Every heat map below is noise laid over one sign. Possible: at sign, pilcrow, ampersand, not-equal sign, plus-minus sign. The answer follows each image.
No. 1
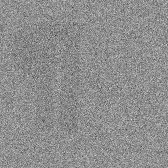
pilcrow
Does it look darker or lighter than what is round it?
darker
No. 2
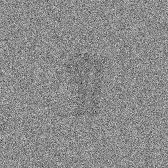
pilcrow
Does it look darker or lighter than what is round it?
darker
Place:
centre
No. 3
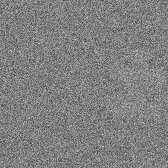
plus-minus sign
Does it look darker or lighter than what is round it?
lighter
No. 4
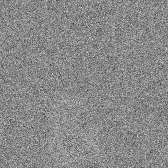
ampersand
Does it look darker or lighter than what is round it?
lighter
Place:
bottom middle
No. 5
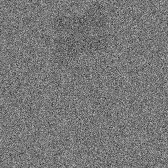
not-equal sign
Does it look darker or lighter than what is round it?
darker
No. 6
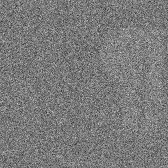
pilcrow
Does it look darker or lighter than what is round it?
lighter
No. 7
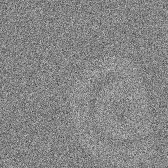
at sign
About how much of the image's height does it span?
two thirds
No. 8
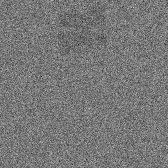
not-equal sign
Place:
top middle
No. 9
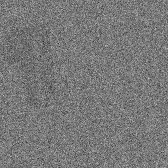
pilcrow
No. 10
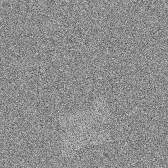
not-equal sign
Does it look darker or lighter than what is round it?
lighter
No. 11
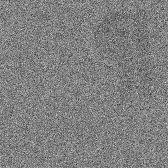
pilcrow
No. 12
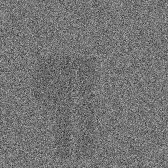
pilcrow
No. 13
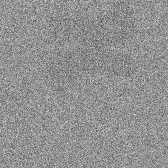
not-equal sign
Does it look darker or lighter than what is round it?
darker
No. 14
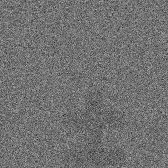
plus-minus sign
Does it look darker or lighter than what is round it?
darker
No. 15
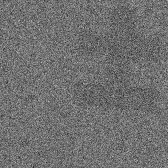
plus-minus sign
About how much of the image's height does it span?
two thirds
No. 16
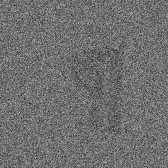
pilcrow
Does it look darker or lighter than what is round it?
darker
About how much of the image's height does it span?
half
